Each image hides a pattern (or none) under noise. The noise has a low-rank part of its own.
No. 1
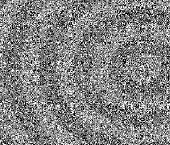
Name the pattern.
rings round one point
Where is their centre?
middle right
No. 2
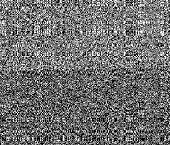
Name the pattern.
a sharp edge
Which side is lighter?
top
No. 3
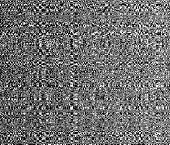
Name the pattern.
a smooth slope
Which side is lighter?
right
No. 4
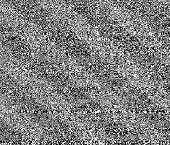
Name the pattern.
diagonal stripes
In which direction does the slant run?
top left to bottom right
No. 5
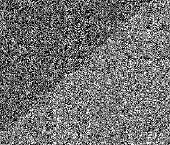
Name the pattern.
a sharp edge
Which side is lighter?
bottom right
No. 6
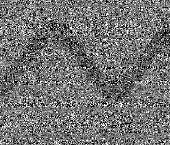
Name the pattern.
a wavy band
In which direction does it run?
left to right
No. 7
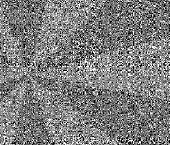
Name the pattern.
spokes from one point
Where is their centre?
middle left
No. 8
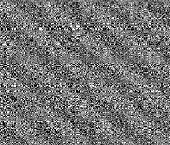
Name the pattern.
diagonal stripes
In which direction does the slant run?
top left to bottom right
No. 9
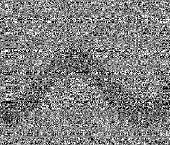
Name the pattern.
a wavy band
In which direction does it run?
left to right
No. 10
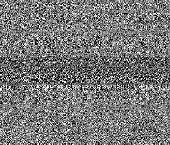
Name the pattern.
one horizontal stripe
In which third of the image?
middle
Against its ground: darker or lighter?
darker
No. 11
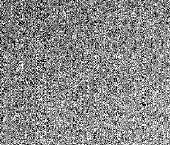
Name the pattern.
a smooth slope
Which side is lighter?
bottom right
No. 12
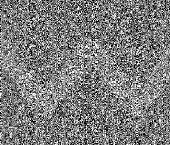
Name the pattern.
a wavy band
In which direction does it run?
left to right
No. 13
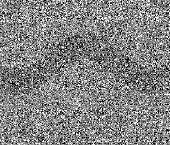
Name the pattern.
a wavy band
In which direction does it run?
left to right
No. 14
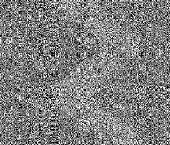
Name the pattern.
a wavy band
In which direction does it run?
top to bottom
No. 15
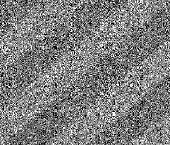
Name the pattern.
diagonal stripes
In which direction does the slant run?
bottom left to top right
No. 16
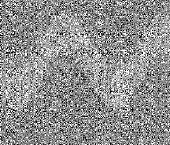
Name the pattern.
a wavy band
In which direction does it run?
left to right
